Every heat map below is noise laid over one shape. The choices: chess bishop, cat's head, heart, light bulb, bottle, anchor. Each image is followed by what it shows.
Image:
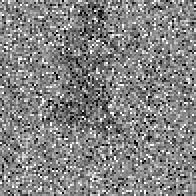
chess bishop
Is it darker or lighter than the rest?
darker
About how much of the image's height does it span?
two thirds
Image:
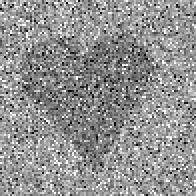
heart
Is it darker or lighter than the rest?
darker
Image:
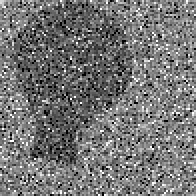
light bulb
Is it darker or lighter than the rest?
darker
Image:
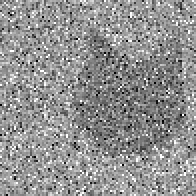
cat's head
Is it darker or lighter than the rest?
darker
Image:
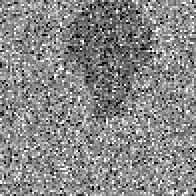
light bulb
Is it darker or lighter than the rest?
darker
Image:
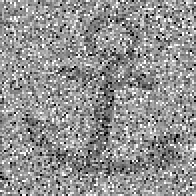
anchor
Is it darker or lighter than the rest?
darker
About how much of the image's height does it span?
nearly all
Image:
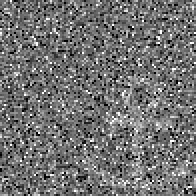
anchor
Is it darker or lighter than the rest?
lighter
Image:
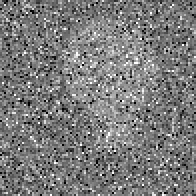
light bulb
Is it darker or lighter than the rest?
lighter
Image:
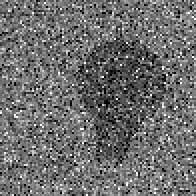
light bulb
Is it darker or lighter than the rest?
darker
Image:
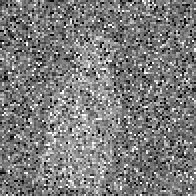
bottle
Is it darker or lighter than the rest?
lighter
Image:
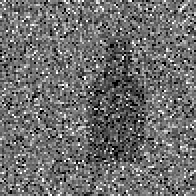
bottle
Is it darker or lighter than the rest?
darker
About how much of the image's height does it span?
two thirds
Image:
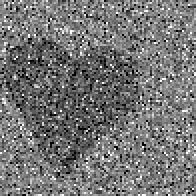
heart
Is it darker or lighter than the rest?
darker
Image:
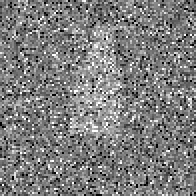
bottle
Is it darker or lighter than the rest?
lighter
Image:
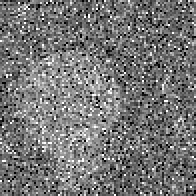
light bulb
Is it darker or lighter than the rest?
lighter
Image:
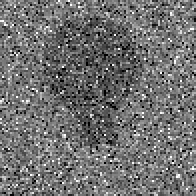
light bulb
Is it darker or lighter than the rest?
darker
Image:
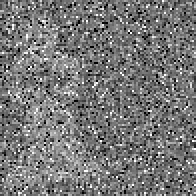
chess bishop
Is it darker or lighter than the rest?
lighter
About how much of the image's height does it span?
nearly all
